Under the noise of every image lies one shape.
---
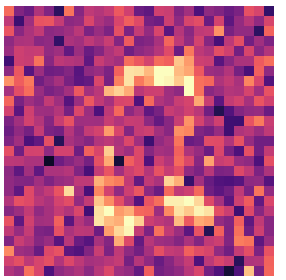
light pair of musical notes
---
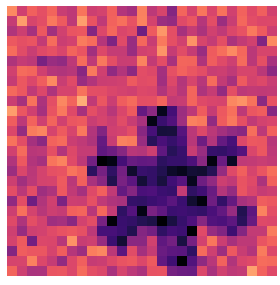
dark asterisk
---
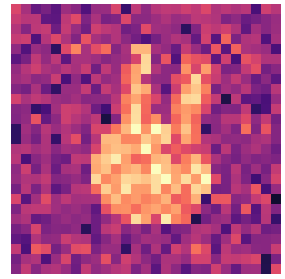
light rabbit's head
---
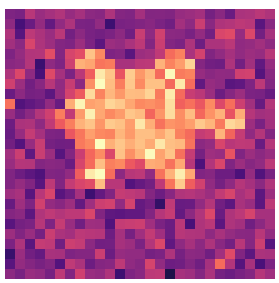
light turtle
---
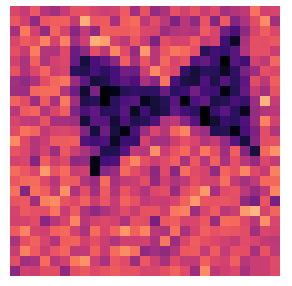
dark bow tie
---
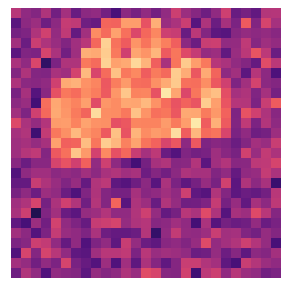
light cloud
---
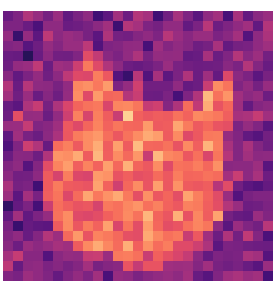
light cat's head
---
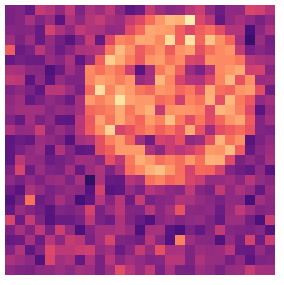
light smiling face
